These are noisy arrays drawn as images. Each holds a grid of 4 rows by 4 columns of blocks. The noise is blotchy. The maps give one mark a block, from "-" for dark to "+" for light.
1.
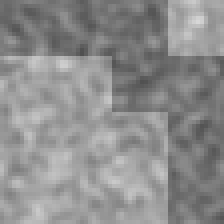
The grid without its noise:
- - - +
+ + - -
+ + + -
+ + + -
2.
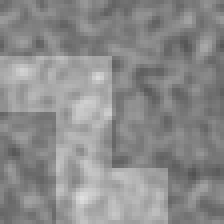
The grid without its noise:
- - - -
+ + - -
- + - -
- + + -
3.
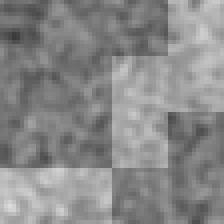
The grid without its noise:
- - - +
- - + +
- - + -
+ + - -
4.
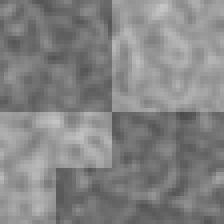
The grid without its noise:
- - + +
- - + +
+ + - -
+ - - -
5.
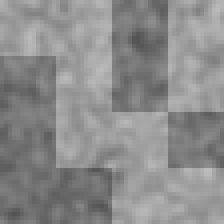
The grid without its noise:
+ + - +
- + - +
- + + -
- - + +
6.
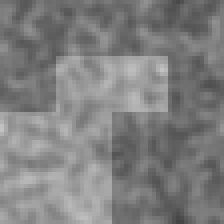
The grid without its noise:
- - - -
- + + -
+ + - -
+ + - -
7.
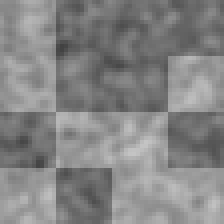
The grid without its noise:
+ - - -
+ - - +
- + + -
+ - + +
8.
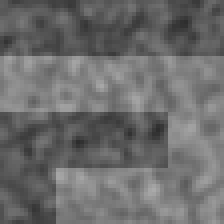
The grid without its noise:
- - - -
+ + + +
- - - +
- + + +
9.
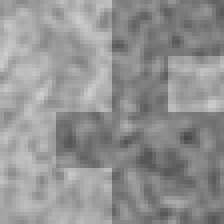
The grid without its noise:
+ + - -
+ + - +
+ - - -
+ + - -
